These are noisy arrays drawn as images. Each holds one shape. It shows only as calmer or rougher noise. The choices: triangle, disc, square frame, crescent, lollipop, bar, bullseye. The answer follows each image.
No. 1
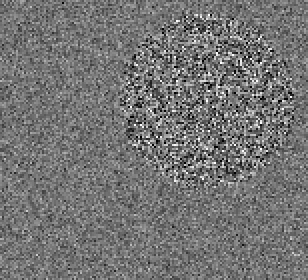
disc
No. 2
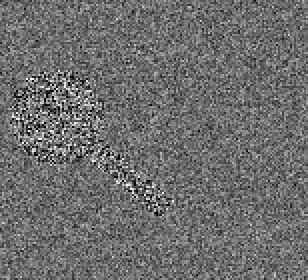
lollipop
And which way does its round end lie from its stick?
up and left
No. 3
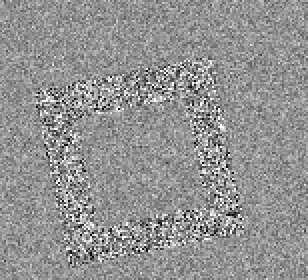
square frame
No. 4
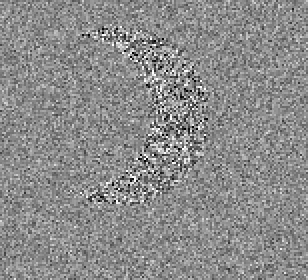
crescent
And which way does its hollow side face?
left
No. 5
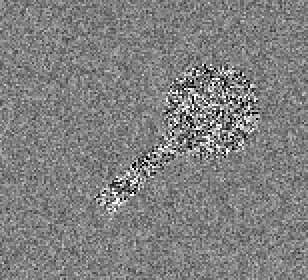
lollipop
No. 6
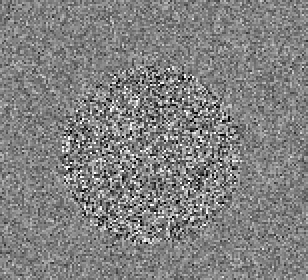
disc
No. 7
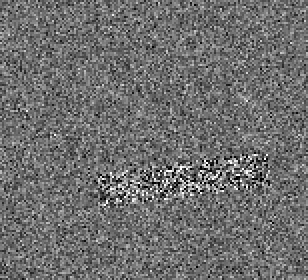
bar
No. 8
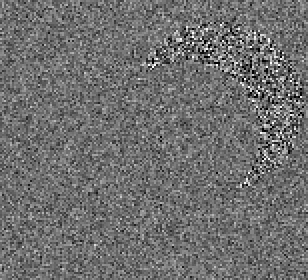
crescent
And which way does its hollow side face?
down and left
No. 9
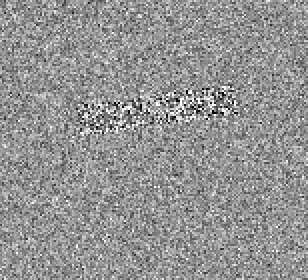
bar
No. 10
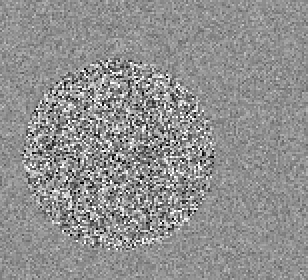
disc
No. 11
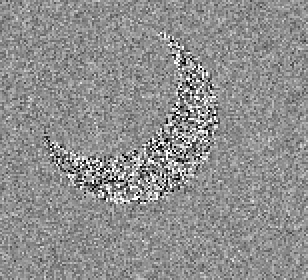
crescent
